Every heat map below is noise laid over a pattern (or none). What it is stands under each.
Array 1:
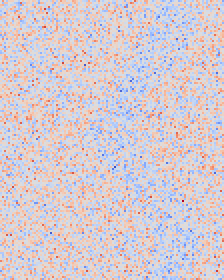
a wavy band
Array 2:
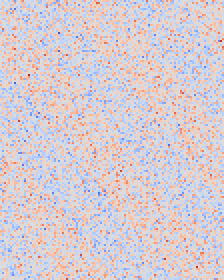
diagonal stripes
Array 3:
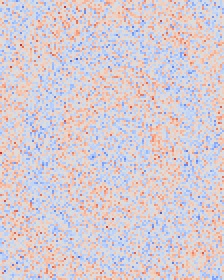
rings round one point
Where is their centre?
centre
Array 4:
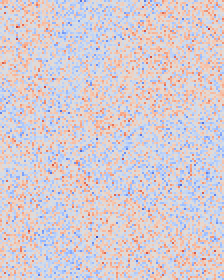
spokes from one point
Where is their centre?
middle left
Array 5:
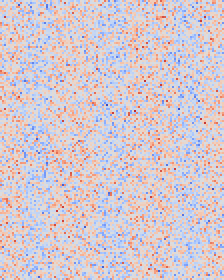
vertical stripes
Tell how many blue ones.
3
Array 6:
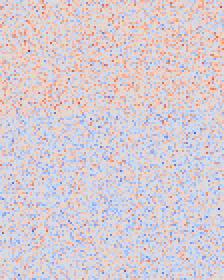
a sharp edge
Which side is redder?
top
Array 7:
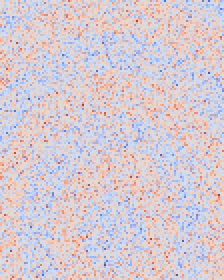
rings round one point
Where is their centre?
bottom middle
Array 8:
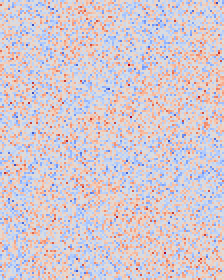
spokes from one point
